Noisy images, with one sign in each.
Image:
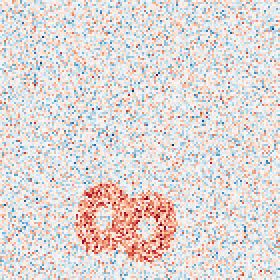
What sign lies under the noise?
infinity sign
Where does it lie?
bottom middle
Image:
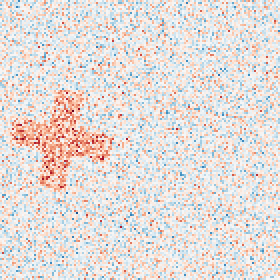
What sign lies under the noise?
plus sign
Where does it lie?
middle left
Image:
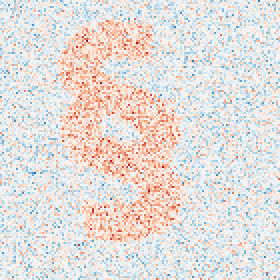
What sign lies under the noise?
section sign
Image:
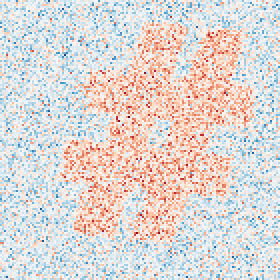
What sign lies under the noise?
hash sign
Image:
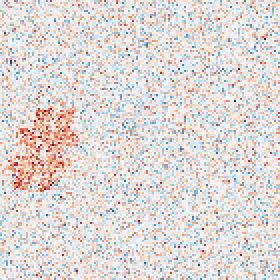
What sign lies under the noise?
hash sign
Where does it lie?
middle left
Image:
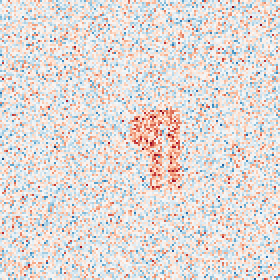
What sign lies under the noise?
pilcrow
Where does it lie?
centre
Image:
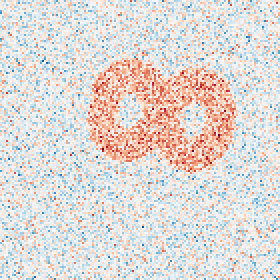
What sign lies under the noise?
infinity sign
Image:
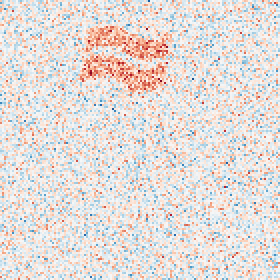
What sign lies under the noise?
approximately sign
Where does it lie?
top middle
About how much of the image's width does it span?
a third
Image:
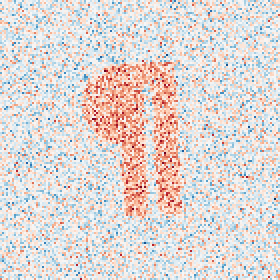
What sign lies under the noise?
pilcrow
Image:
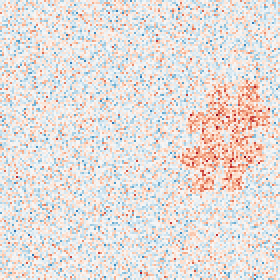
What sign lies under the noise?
hash sign
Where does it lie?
middle right
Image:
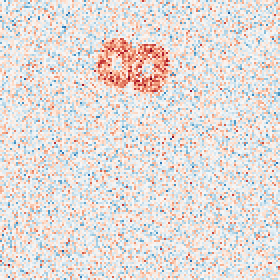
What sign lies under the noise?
infinity sign
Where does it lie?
top middle
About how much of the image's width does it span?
a quarter
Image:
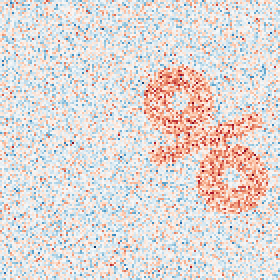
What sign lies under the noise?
percent sign
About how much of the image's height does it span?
half
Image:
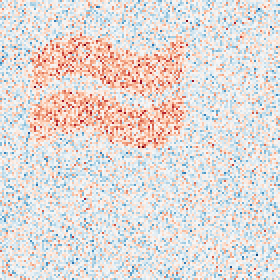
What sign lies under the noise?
approximately sign
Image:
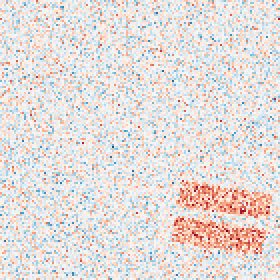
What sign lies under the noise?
equals sign
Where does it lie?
bottom right
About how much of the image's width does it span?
a third
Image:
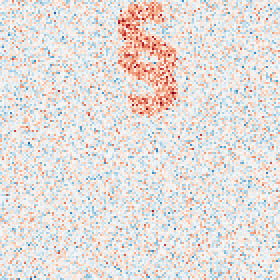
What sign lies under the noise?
section sign
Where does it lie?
top middle
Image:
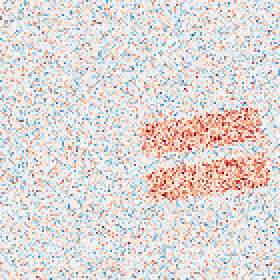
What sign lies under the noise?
equals sign
